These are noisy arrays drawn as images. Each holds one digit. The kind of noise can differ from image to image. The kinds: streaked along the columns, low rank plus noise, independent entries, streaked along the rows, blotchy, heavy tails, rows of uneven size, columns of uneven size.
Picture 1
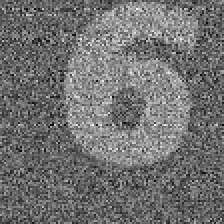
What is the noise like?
rows of uneven size
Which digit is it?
6
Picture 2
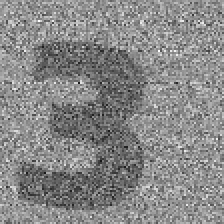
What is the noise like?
rows of uneven size
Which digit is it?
3
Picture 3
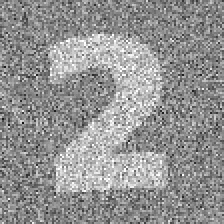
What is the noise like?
low rank plus noise
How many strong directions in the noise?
two
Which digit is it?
2
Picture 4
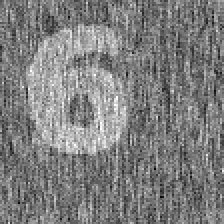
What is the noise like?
streaked along the columns
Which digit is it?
6
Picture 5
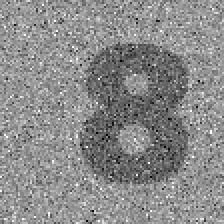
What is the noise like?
heavy tails
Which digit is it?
8
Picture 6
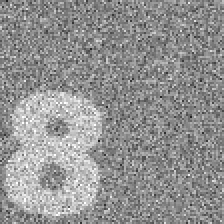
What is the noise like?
independent entries
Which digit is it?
8
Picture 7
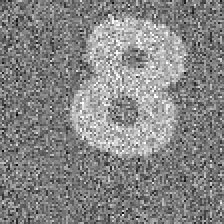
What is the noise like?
columns of uneven size
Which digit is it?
8
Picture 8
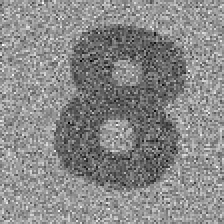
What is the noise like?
low rank plus noise
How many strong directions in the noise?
three or four
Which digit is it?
8
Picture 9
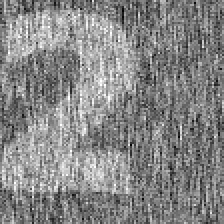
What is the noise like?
streaked along the columns
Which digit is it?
2
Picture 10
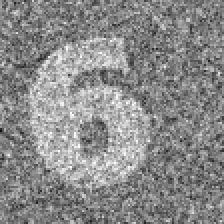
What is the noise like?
blotchy
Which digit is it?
6
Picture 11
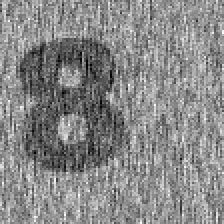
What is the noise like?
streaked along the columns
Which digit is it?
8
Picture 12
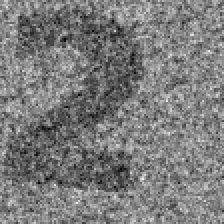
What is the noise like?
blotchy
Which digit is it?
2
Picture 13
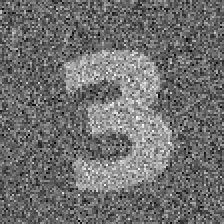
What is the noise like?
independent entries
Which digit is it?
3
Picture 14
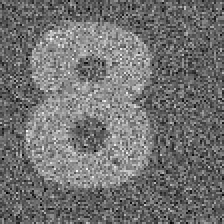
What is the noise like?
low rank plus noise
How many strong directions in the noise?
three or four
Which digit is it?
8
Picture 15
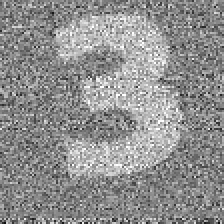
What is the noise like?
rows of uneven size
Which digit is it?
3
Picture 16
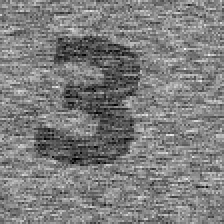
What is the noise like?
streaked along the rows
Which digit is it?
3
